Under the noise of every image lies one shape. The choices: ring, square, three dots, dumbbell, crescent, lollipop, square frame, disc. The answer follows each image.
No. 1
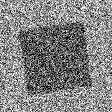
dark square
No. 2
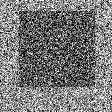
dark square
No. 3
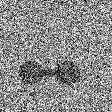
dark dumbbell
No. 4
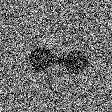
dark dumbbell
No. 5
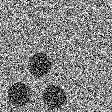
dark three dots
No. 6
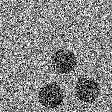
dark three dots
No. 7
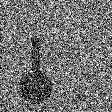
dark lollipop
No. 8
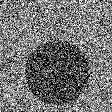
dark disc
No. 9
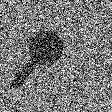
dark lollipop
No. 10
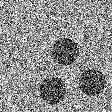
dark three dots
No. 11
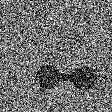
dark dumbbell
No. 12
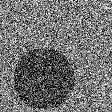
dark disc
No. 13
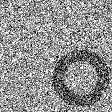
dark ring
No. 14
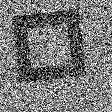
dark square frame
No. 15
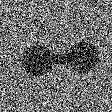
dark dumbbell
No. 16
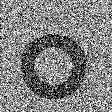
dark ring
